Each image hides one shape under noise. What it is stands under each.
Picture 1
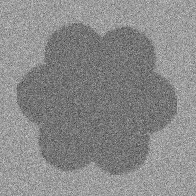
flower
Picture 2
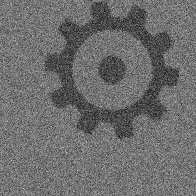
gear
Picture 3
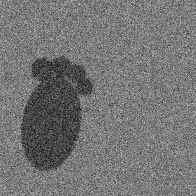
footprint
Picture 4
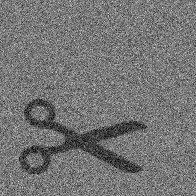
pair of scissors
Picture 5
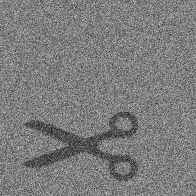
pair of scissors
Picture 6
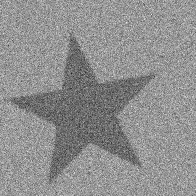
star
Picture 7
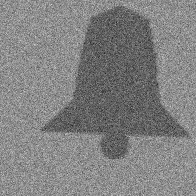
bell
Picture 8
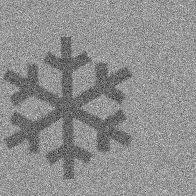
snowflake
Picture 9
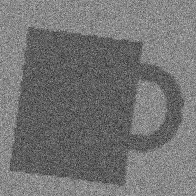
cup
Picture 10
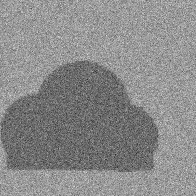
cloud
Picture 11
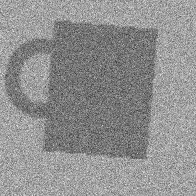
cup
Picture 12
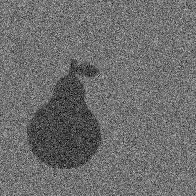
pear
